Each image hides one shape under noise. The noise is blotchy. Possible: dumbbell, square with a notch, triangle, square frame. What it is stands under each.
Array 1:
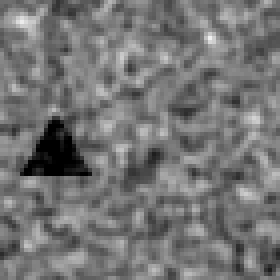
triangle
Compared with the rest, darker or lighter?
darker
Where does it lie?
middle left
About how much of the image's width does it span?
a quarter
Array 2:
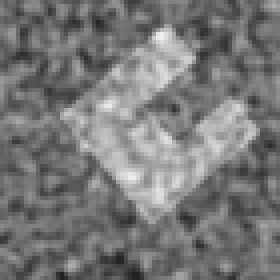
square with a notch
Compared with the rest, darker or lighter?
lighter
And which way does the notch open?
up and right
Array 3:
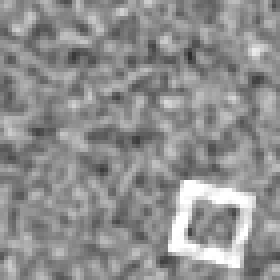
square frame
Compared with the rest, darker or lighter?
lighter
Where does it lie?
bottom right
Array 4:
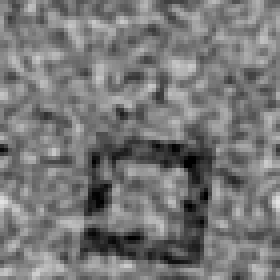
square frame
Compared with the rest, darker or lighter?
darker
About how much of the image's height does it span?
half
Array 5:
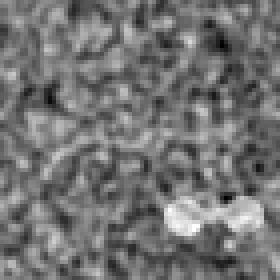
dumbbell
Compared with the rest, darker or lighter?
lighter
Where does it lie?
bottom right
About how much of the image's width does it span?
a third
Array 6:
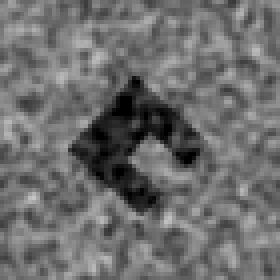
square with a notch
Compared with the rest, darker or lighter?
darker
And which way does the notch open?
down and right
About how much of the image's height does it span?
half
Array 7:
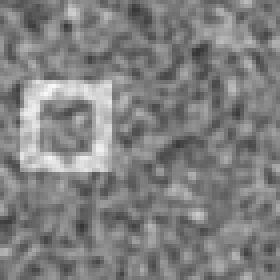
square frame
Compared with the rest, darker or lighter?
lighter
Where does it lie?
middle left
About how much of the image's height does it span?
a third
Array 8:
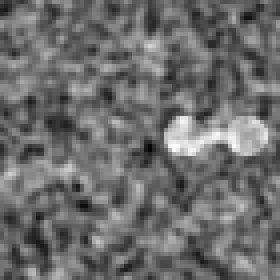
dumbbell
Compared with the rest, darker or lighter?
lighter
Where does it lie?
middle right
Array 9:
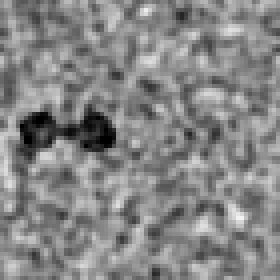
dumbbell
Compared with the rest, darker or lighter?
darker
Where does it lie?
middle left
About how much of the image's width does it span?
a third
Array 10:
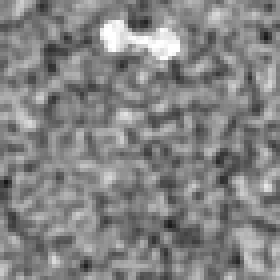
dumbbell
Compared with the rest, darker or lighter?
lighter
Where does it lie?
top middle
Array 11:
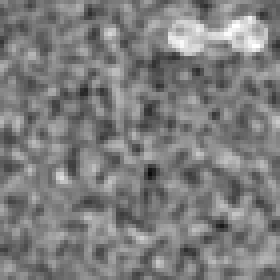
dumbbell
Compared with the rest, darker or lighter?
lighter
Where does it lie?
top right
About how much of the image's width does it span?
a third
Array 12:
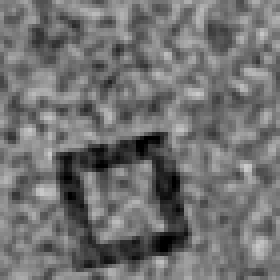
square frame
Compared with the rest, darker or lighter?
darker
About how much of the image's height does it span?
half
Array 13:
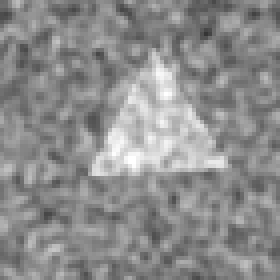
triangle
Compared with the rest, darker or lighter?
lighter
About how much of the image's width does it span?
half
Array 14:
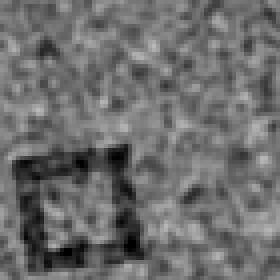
square frame
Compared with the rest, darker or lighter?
darker
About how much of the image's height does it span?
half
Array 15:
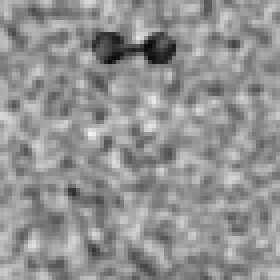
dumbbell
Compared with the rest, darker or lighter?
darker
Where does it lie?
top middle
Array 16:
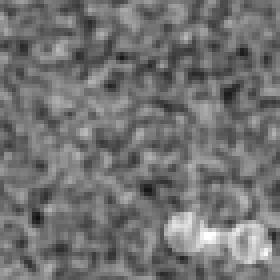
dumbbell
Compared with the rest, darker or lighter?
lighter
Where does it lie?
bottom right
